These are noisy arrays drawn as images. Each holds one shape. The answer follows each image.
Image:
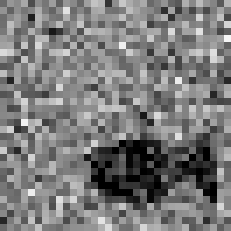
fish
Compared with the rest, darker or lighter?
darker
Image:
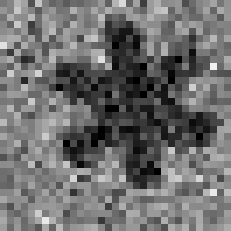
asterisk
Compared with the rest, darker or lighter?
darker
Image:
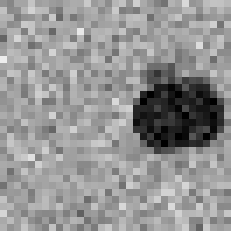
apple
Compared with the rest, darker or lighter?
darker
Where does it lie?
middle right
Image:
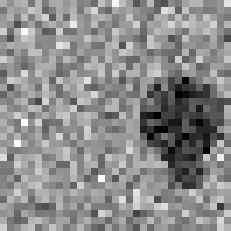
light bulb
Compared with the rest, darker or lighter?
darker
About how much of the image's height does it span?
half
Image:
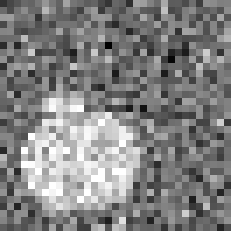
apple
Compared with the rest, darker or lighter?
lighter
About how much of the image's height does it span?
half
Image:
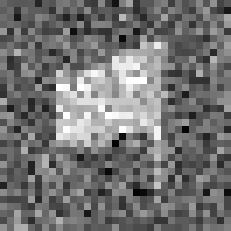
flag
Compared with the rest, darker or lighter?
lighter
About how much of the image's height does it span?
two thirds
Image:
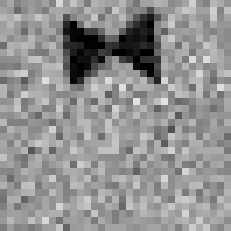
bow tie
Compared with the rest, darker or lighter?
darker
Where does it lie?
top middle
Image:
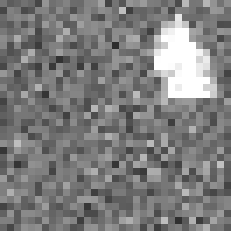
chess knight
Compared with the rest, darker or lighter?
lighter
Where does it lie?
top right
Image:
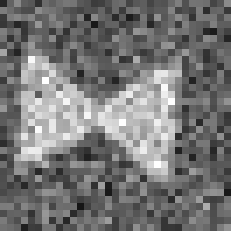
bow tie
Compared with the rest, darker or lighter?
lighter
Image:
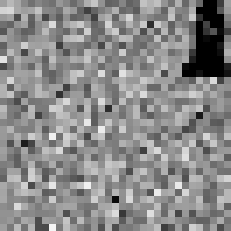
chess bishop
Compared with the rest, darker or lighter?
darker
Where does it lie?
top right
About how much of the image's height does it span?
a third
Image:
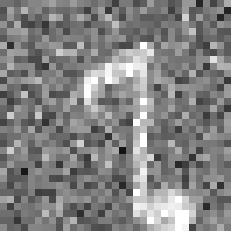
musical note
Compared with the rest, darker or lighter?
lighter
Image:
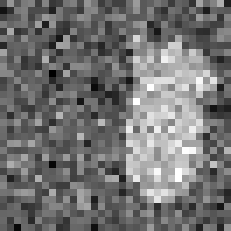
footprint
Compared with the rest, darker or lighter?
lighter
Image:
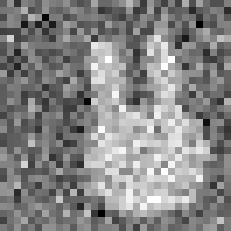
rabbit's head
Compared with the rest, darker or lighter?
lighter
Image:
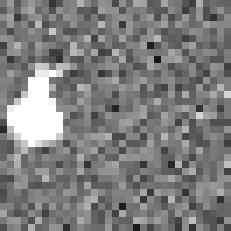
pear
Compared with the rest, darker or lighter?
lighter
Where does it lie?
middle left
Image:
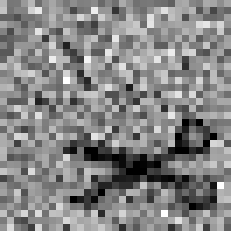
pair of scissors
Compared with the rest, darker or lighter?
darker
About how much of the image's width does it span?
two thirds
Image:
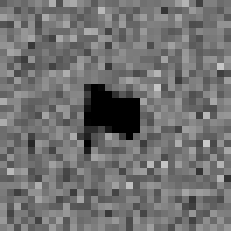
flag
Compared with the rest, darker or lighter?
darker
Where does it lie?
centre
